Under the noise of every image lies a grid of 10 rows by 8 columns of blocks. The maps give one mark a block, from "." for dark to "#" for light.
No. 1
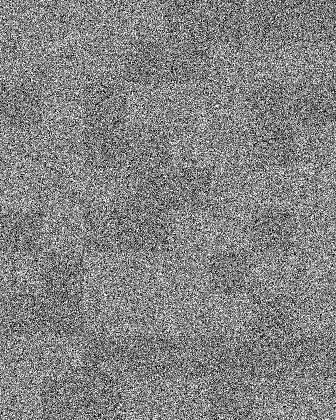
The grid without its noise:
# # # # . . . .
# # # . . # # #
. # . # # # . .
# # . . # # . #
# # # . . # # #
. # . . # # . #
# . # # # . # #
. . # # # # . #
# # . . . . . .
# . . # # . # #
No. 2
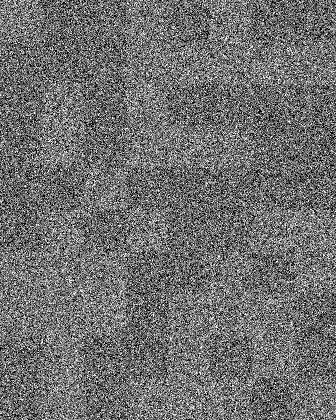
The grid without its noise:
# . . # . # . .
. . . # # # # #
. # . # . . . .
. # . # # # . .
. . # . . . . .
. # . # . . # #
# # # . . # . #
# # # . # # # .
. # . . # . # .
. # . # # # . #
